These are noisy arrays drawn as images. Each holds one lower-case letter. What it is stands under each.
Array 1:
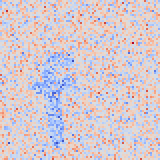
f
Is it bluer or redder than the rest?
bluer
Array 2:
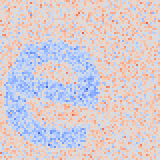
e
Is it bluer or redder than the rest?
bluer
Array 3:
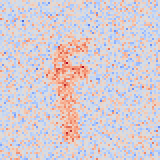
f
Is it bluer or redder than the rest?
redder
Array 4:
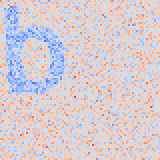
b
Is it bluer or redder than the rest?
bluer
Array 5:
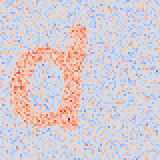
d
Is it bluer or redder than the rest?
redder
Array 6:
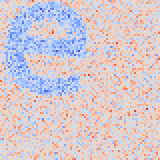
e
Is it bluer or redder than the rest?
bluer
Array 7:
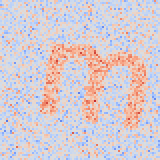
m
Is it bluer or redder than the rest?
redder
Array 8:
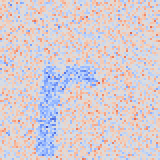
r
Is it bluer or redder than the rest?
bluer
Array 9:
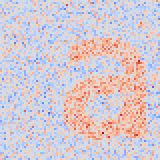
a
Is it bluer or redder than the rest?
redder
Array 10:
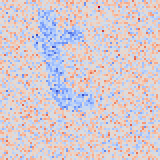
t
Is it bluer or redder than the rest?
bluer
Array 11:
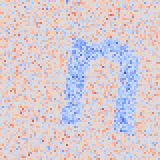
n
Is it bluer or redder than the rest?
bluer
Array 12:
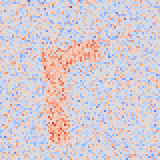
r
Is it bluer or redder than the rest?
redder
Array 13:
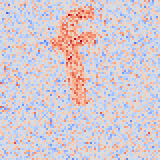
f
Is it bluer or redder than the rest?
redder
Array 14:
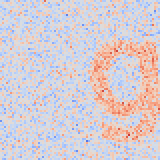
g
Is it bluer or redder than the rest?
redder
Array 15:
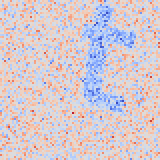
t
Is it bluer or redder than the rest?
bluer
